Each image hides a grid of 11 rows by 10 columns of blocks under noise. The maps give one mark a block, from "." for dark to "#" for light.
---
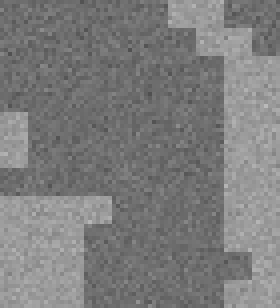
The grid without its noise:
. . . . . . # # . .
. . . . . . . # # .
. . . . . . . . # #
. . . . . . . . # #
# . . . . . . . # #
# . . . . . . . # #
. . . . . . . . # #
# # # # . . . . # #
# # # . . . . . # #
# # # . . . . . . #
# # # . . . . . # #
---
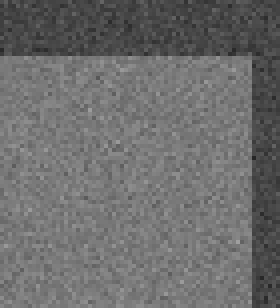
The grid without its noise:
. . . . . . . . . .
. . . . . . . . . .
# # # # # # # # # .
# # # # # # # # # .
# # # # # # # # # .
# # # # # # # # # .
# # # # # # # # # .
# # # # # # # # # .
# # # # # # # # # .
# # # # # # # # # .
# # # # # # # # # .
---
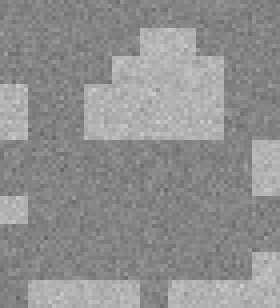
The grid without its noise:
. . . . . . . . . .
. . . . . # # . . .
. . . . # # # # . .
# . . # # # # # . .
# . . # # # # # . .
. . . . . . . . . #
. . . . . . . . . #
# . . . . . . . . .
. . . . . . . . . .
. . . . . . . . . #
. # # # # . # # # #
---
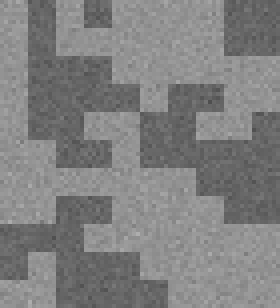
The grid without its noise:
# . # . # # # # . .
# . # # # # # # . .
# . . . # # # # # #
# . . . . # . . # #
# . . # # . . # # .
# # . . # . . . . .
# # # # # # # . . .
# # . . # # # # . .
. . . # # # # # # #
. # . . . # # # # #
# # . . . . # # # #
